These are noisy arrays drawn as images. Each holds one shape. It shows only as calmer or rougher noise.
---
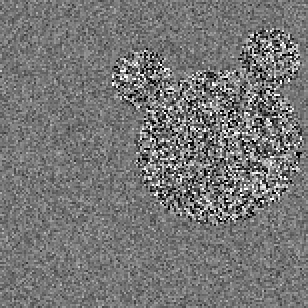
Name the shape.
bear's head
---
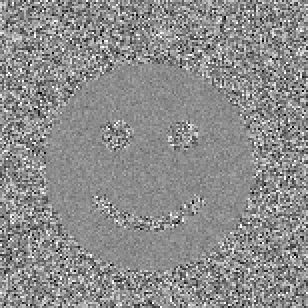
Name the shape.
smiling face
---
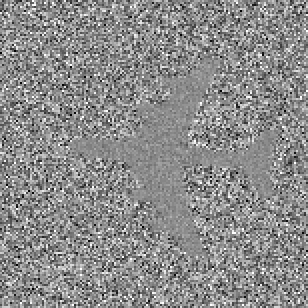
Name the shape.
airplane
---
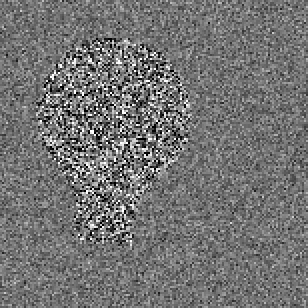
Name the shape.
light bulb
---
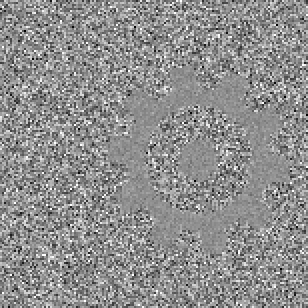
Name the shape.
gear
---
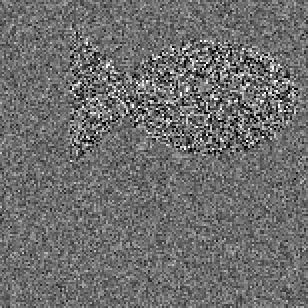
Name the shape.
fish
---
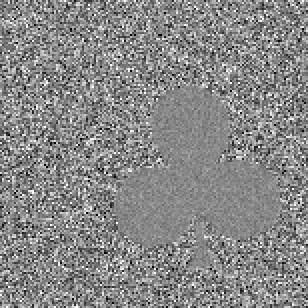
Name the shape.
club
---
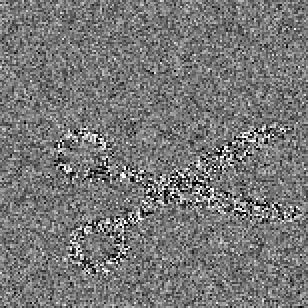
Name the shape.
pair of scissors
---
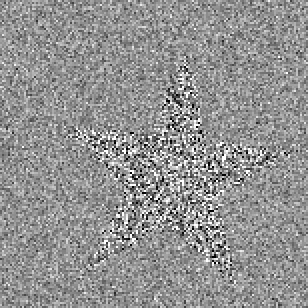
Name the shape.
star
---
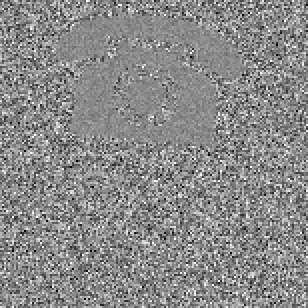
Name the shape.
telephone
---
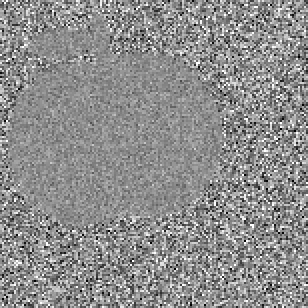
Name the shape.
apple
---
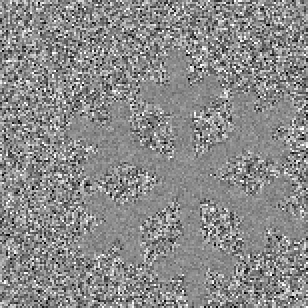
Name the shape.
snowflake
